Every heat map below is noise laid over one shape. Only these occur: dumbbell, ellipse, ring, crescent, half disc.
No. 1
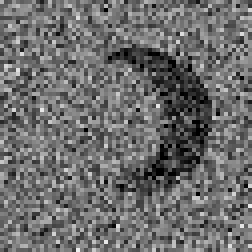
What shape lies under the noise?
crescent
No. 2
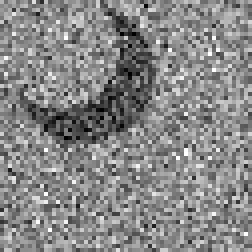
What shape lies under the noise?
crescent
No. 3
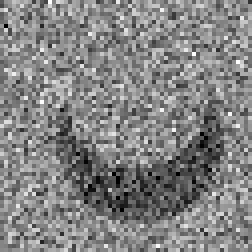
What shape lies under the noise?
crescent
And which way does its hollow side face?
up
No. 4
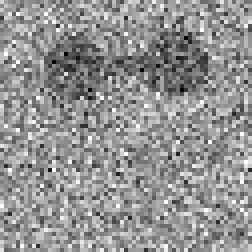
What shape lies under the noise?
dumbbell
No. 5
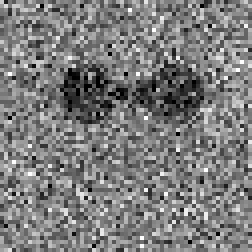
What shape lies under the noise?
dumbbell
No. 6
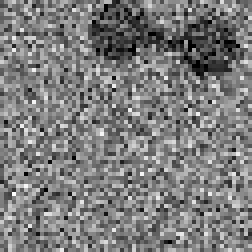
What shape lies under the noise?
dumbbell
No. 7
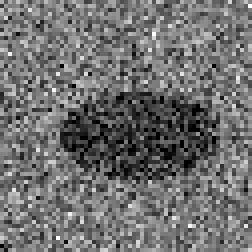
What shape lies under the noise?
ellipse
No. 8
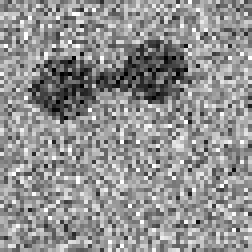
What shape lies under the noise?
dumbbell
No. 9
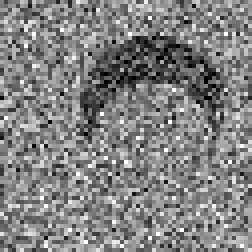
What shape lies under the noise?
crescent
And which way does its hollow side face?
down
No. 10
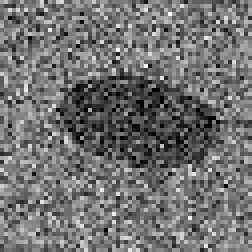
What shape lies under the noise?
ellipse
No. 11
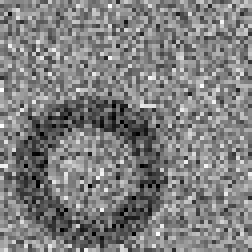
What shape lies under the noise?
ring
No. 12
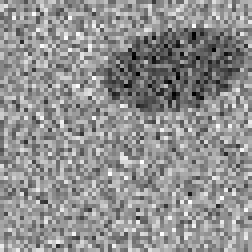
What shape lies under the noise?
ellipse
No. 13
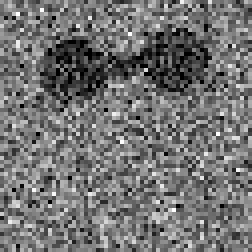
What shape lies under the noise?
dumbbell
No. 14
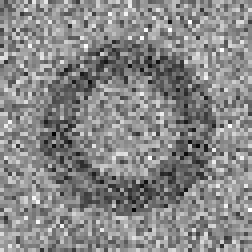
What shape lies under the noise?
ring
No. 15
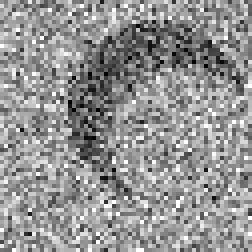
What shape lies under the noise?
crescent
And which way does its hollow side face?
down and right
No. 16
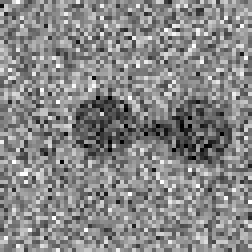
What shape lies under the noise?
dumbbell
